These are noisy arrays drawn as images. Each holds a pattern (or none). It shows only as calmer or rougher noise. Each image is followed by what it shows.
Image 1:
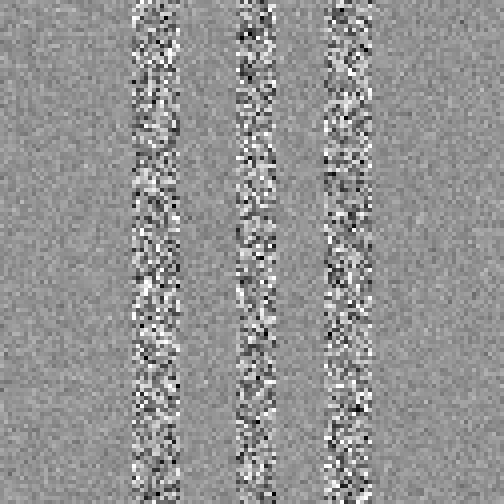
bands of columns
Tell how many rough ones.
3
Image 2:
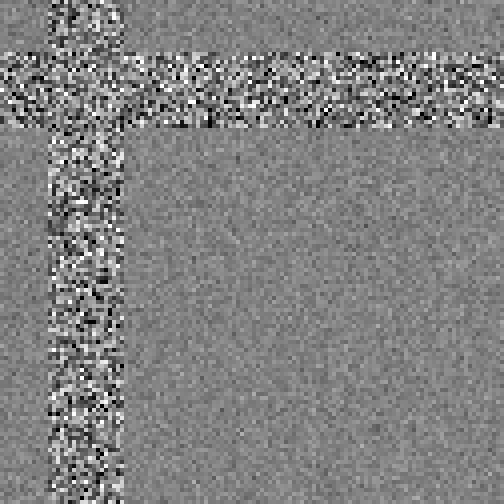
bands of rows crossing bands of columns
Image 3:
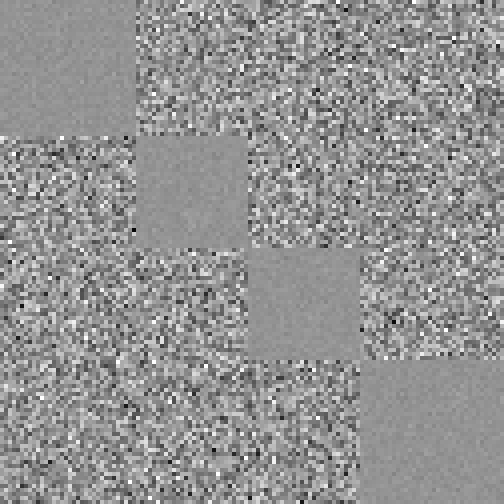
blocks along the diagonal
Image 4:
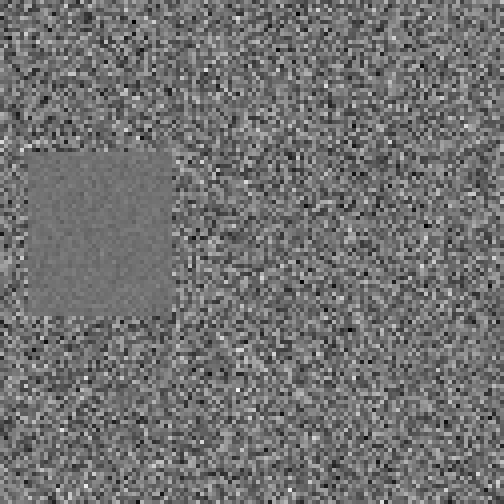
one block
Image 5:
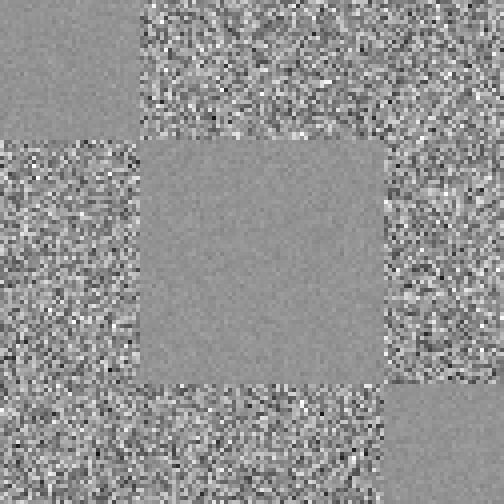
blocks along the diagonal
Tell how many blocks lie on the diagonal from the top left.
3
